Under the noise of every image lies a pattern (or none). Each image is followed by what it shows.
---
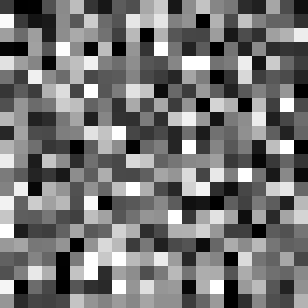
only noise
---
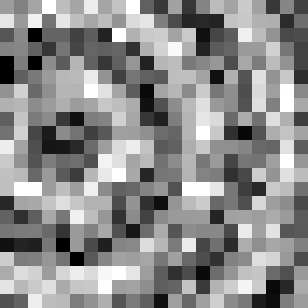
rings round one point
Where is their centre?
middle left
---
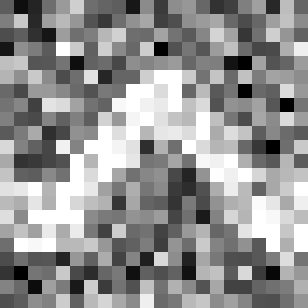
a wavy band
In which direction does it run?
left to right
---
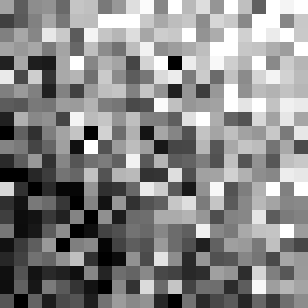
a smooth slope
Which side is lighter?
top right
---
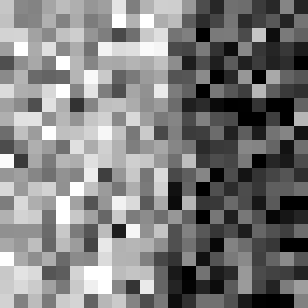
a sharp edge
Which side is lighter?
left
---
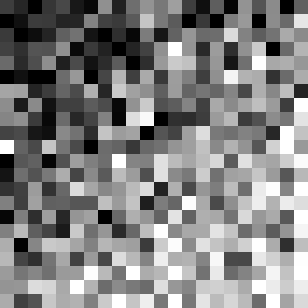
a smooth slope
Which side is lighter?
bottom right
